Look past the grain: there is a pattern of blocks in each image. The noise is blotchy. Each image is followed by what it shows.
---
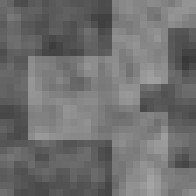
top and bottom mirror each other
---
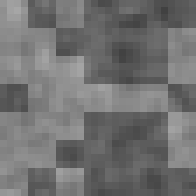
top and bottom mirror each other
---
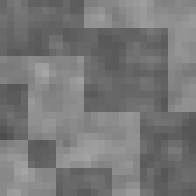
mirrored about the diagonal from the bottom left
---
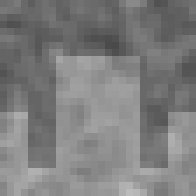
left and right mirror each other
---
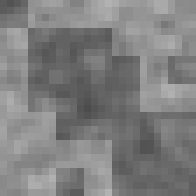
mirrored about the diagonal from the top left
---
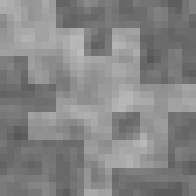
mirrored about the diagonal from the top left
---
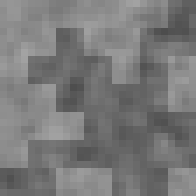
mirrored about the diagonal from the top left
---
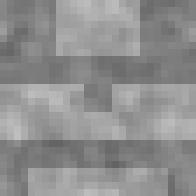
left and right mirror each other
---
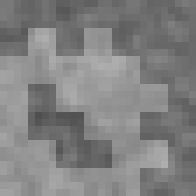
mirrored about the diagonal from the bottom left
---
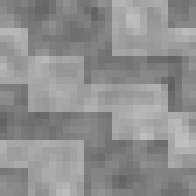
the same after a half turn
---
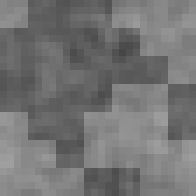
mirrored about the diagonal from the top left
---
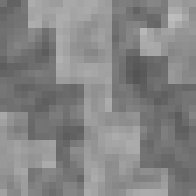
the same after a half turn
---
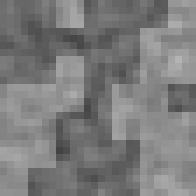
no symmetry
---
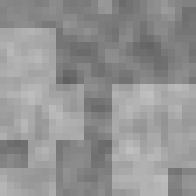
no symmetry
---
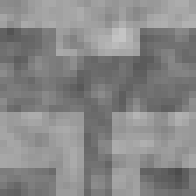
left and right mirror each other
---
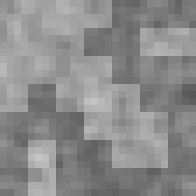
mirrored about the diagonal from the top left
